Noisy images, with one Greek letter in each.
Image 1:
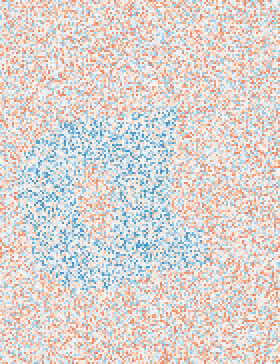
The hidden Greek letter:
alpha
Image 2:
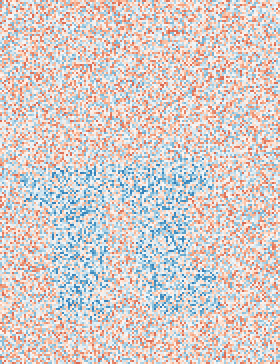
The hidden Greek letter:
pi
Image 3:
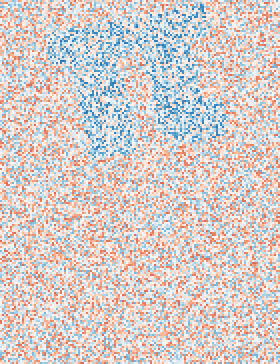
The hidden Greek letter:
pi
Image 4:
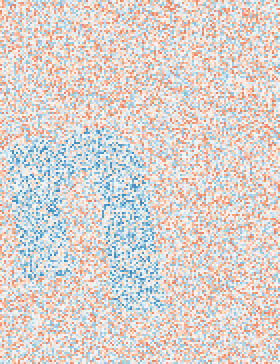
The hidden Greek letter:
eta
